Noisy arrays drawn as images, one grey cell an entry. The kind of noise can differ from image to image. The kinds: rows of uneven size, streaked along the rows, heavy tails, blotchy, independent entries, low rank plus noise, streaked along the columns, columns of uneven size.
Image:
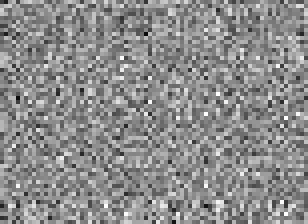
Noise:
low rank plus noise
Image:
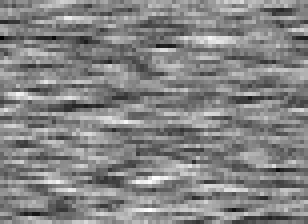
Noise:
streaked along the rows
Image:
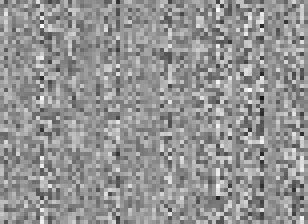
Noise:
columns of uneven size
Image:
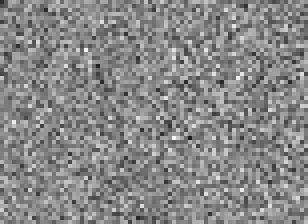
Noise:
independent entries
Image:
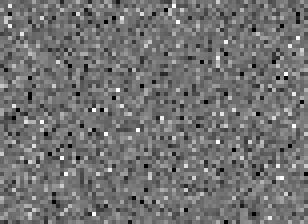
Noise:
heavy tails
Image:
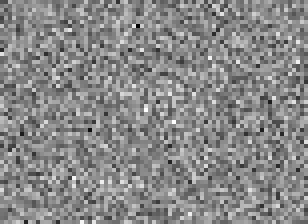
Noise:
independent entries
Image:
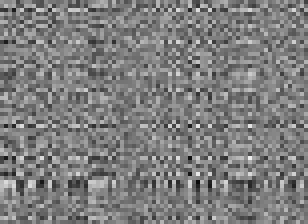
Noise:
low rank plus noise
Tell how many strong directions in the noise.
one
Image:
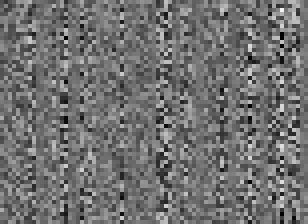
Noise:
columns of uneven size
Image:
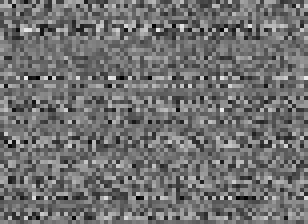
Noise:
rows of uneven size
